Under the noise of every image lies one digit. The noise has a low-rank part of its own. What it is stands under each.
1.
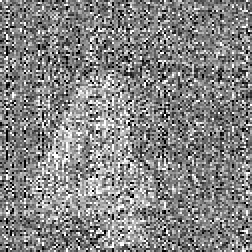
4
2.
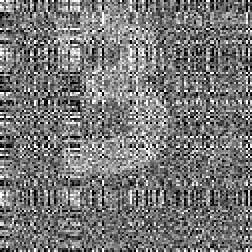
3
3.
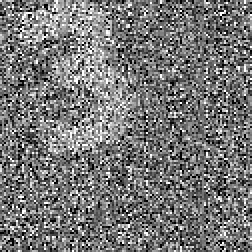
3
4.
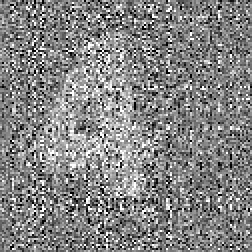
4
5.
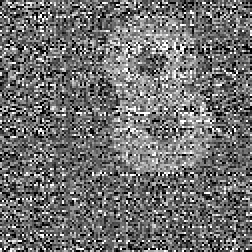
8
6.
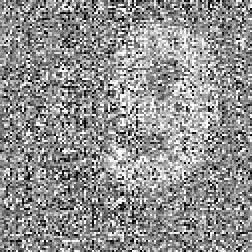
9
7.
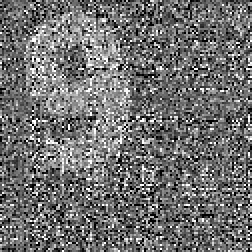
9
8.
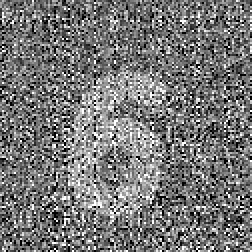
6
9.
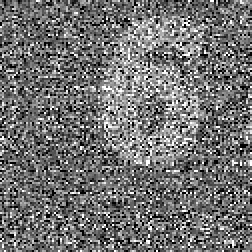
6
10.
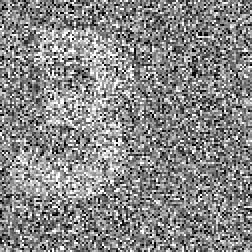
3
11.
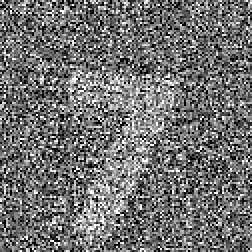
7
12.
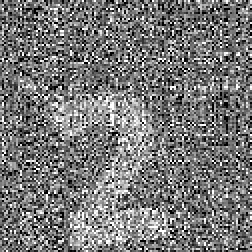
2
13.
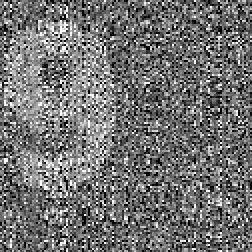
9
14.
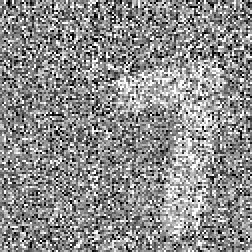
7
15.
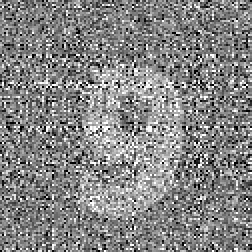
9
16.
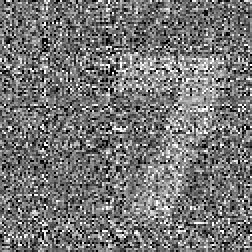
7
